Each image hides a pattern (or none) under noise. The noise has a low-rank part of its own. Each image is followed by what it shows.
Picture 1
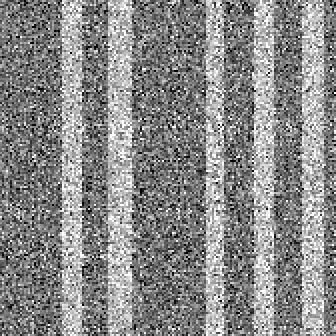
bands of columns
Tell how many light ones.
5
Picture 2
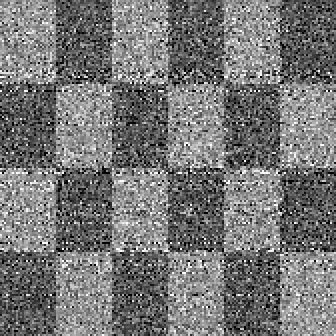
a checkerboard
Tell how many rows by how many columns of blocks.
4 by 6
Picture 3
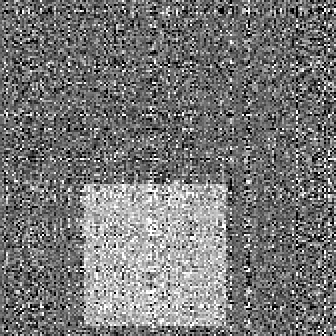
one block
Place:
bottom middle
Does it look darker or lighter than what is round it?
lighter
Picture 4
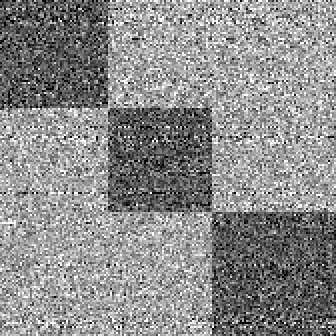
blocks along the diagonal
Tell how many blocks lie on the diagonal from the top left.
3
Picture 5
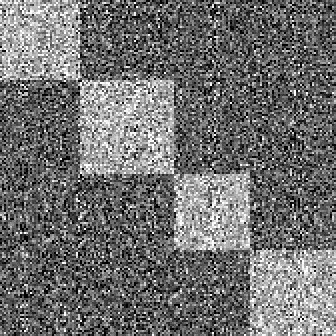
blocks along the diagonal
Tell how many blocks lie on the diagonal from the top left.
4
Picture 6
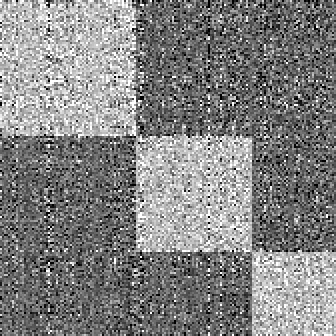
blocks along the diagonal
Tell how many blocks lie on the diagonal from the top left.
3
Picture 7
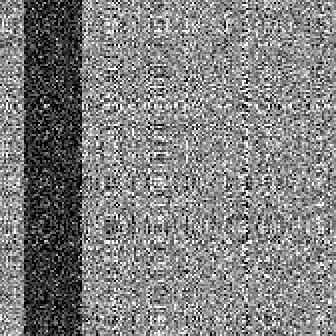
one band of columns
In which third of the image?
left
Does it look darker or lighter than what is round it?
darker
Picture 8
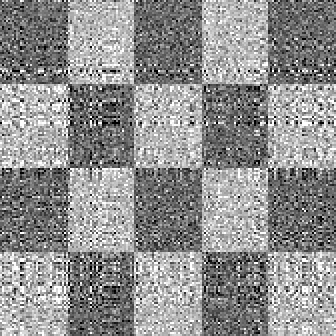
a checkerboard
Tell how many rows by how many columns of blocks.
4 by 5
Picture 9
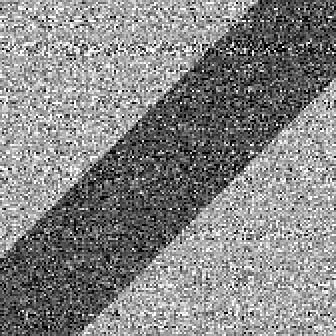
a diagonal band
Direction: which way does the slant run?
bottom left to top right
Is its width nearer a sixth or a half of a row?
a half
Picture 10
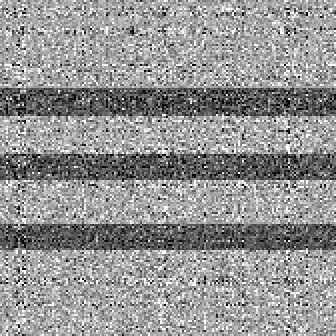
bands of rows
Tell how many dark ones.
3
